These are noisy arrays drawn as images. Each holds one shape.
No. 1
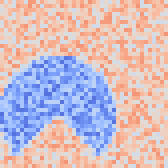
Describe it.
blue disc with a wedge cut out
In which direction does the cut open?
down
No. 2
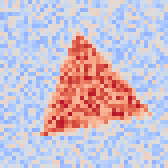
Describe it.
red triangle
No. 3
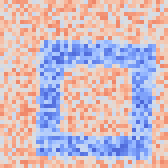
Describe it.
blue square frame
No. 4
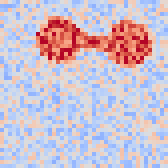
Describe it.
red dumbbell
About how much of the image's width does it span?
two thirds
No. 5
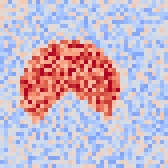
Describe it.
red disc with a wedge cut out
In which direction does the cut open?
down
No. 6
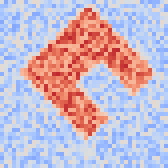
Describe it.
red square with a notch
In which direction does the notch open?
down and right
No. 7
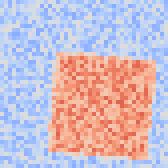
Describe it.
red square
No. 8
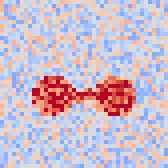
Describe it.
red dumbbell
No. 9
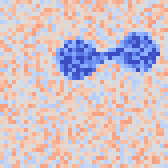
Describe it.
blue dumbbell
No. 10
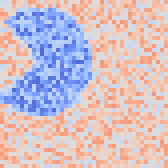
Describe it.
blue disc with a wedge cut out
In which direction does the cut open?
left
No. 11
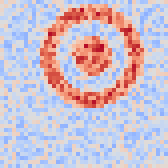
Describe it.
red bullseye
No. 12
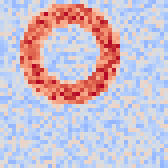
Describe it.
red ring
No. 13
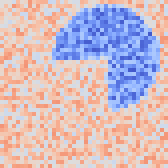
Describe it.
blue disc with a wedge cut out
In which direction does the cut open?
down and left
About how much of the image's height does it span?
two thirds
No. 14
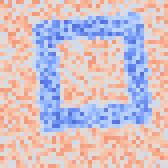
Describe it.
blue square frame
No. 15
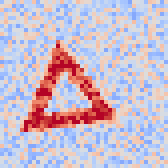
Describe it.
red triangle frame
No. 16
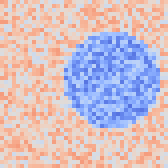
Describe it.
blue disc
